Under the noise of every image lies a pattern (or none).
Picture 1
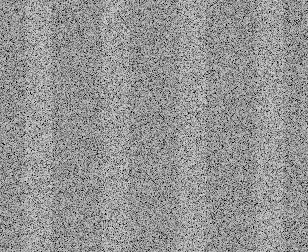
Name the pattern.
vertical stripes
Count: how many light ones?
4
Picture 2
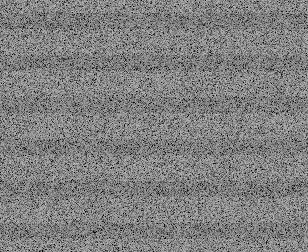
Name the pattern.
horizontal stripes
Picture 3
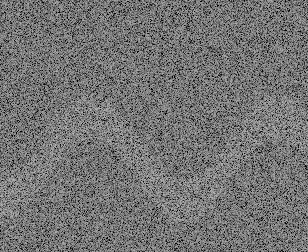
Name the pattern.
a wavy band
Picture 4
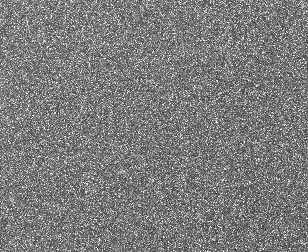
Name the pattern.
a smooth slope
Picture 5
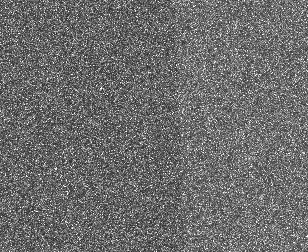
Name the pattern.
a sharp edge
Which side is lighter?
right
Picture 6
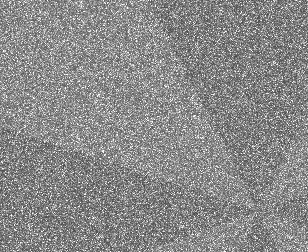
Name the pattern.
spokes from one point
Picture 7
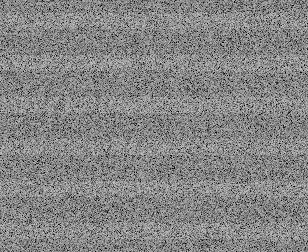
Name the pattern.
horizontal stripes
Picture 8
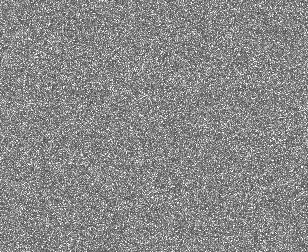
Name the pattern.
only noise
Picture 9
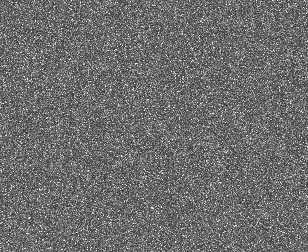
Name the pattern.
only noise
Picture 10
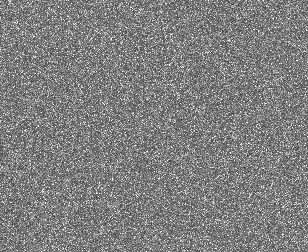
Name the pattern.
only noise
